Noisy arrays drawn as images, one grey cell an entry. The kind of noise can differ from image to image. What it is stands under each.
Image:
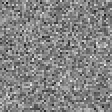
independent entries
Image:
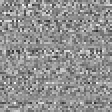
rows of uneven size
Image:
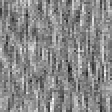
streaked along the columns
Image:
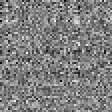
low rank plus noise
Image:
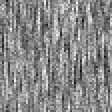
streaked along the columns
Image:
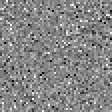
heavy tails
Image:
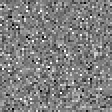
heavy tails
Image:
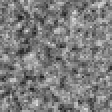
blotchy
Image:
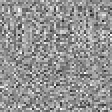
low rank plus noise
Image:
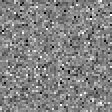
heavy tails
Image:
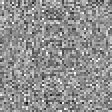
low rank plus noise
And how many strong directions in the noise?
three or four
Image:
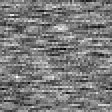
streaked along the rows
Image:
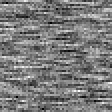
streaked along the rows
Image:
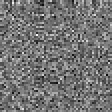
low rank plus noise
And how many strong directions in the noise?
one
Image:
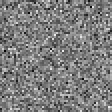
independent entries
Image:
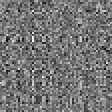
low rank plus noise
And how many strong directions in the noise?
one
